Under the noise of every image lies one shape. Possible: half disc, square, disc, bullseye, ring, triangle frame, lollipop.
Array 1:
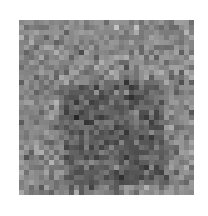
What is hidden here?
dark square
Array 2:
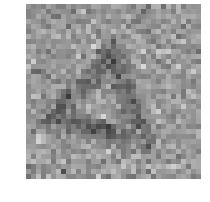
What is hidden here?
dark triangle frame
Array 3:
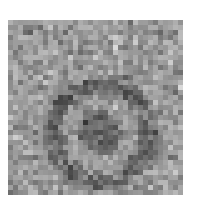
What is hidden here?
dark bullseye
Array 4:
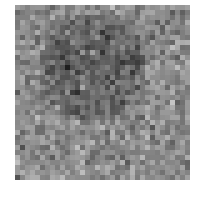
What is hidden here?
dark disc
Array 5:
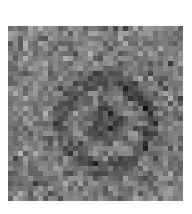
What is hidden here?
dark bullseye
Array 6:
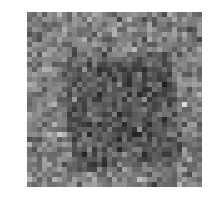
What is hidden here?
dark square
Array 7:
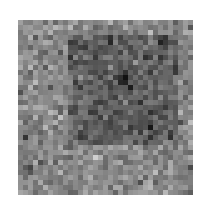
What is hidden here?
dark square
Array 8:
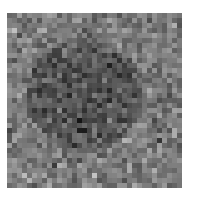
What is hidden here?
dark disc
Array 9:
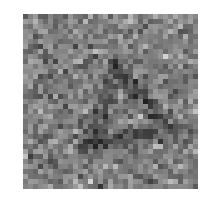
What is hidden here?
dark triangle frame
